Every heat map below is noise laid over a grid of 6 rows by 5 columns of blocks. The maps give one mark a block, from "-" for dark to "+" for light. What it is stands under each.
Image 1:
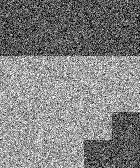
-----
-----
+++++
+++++
++++-
+++--
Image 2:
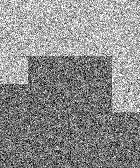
+++++
+++++
+---+
----+
-----
-----
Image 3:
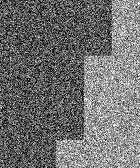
----+
----+
---++
---++
---++
--+++
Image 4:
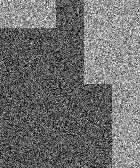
++-++
---++
---++
----+
----+
----+
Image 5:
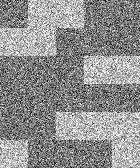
-++--
++---
---++
-----
--+++
+---+
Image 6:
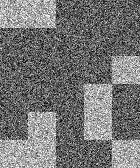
++---
-----
----+
---+-
-+-+-
++--+
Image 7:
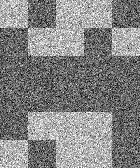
+-++-
-++-+
-----
-----
-+++-
+-++-
